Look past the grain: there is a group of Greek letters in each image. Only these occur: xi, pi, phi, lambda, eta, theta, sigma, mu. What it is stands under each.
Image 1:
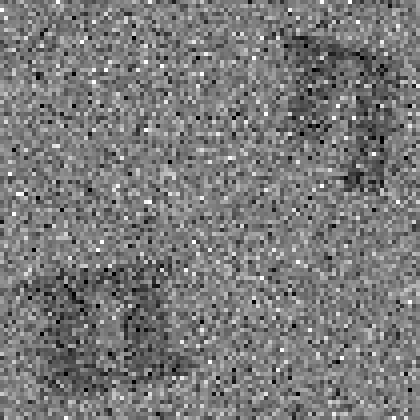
top right: eta; bottom left: pi
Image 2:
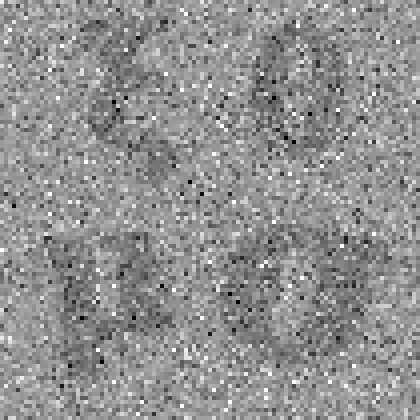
top left: xi; top right: theta; bottom left: mu; bottom right: sigma
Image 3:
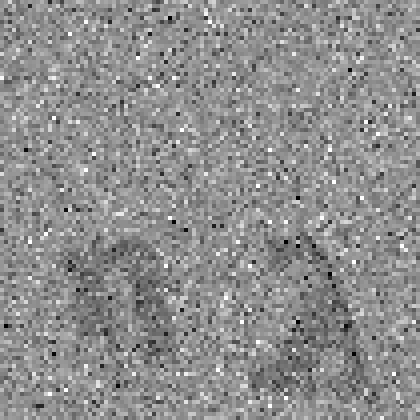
bottom left: eta; bottom right: lambda
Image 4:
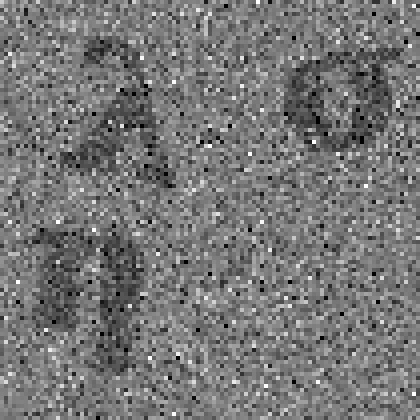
top left: lambda; top right: sigma; bottom left: eta
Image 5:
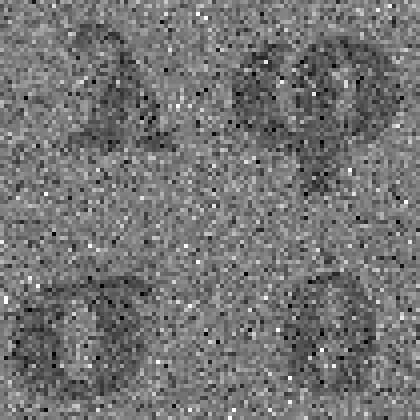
top left: lambda; top right: phi; bottom left: sigma; bottom right: theta
